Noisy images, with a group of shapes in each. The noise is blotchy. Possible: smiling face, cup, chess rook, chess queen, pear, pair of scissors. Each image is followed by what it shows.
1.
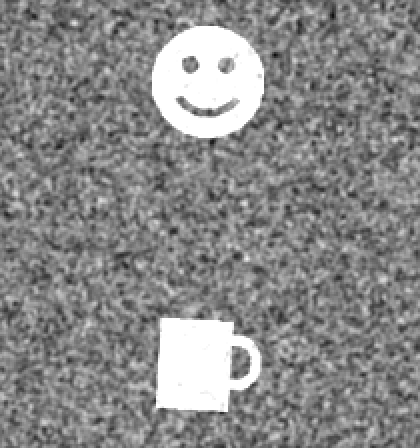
top middle: light smiling face; bottom middle: light cup
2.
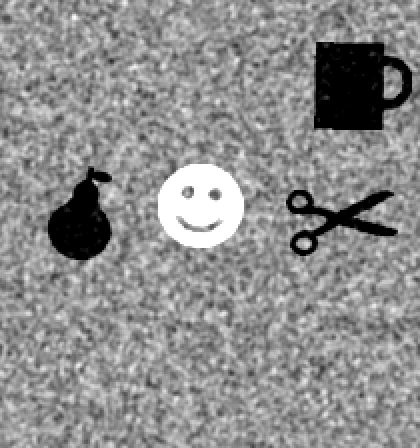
top right: dark cup; middle left: dark pear; centre: light smiling face; middle right: dark pair of scissors
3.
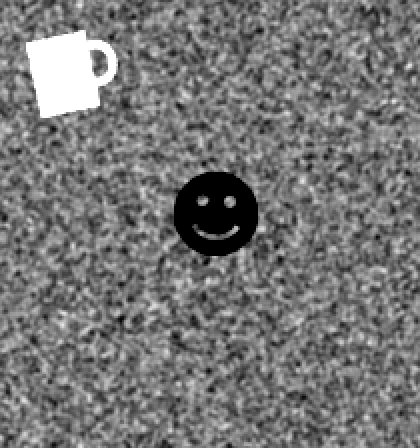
top left: light cup; centre: dark smiling face
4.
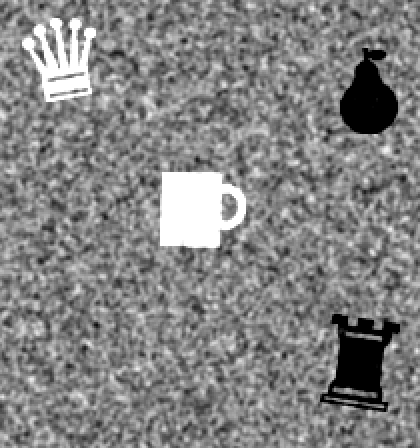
top left: light chess queen; top right: dark pear; centre: light cup; bottom right: dark chess rook
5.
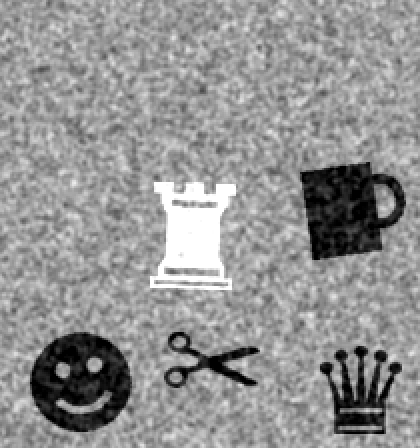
centre: light chess rook; middle right: dark cup; bottom left: dark smiling face; bottom middle: dark pair of scissors; bottom right: dark chess queen
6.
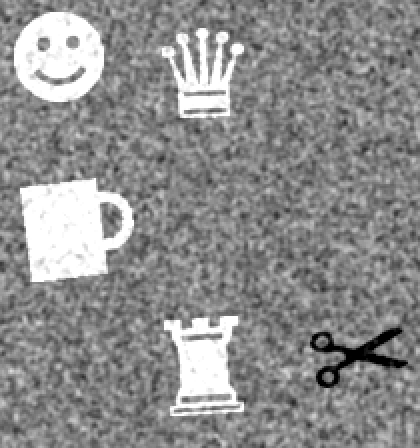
top left: light smiling face; top middle: light chess queen; middle left: light cup; bottom middle: light chess rook; bottom right: dark pair of scissors
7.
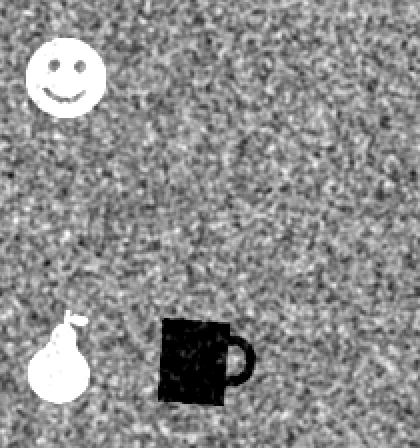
top left: light smiling face; bottom left: light pear; bottom middle: dark cup
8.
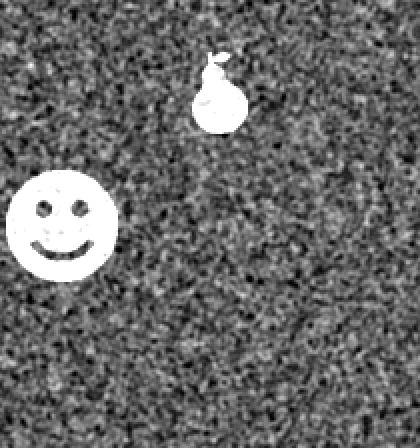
top middle: light pear; middle left: light smiling face
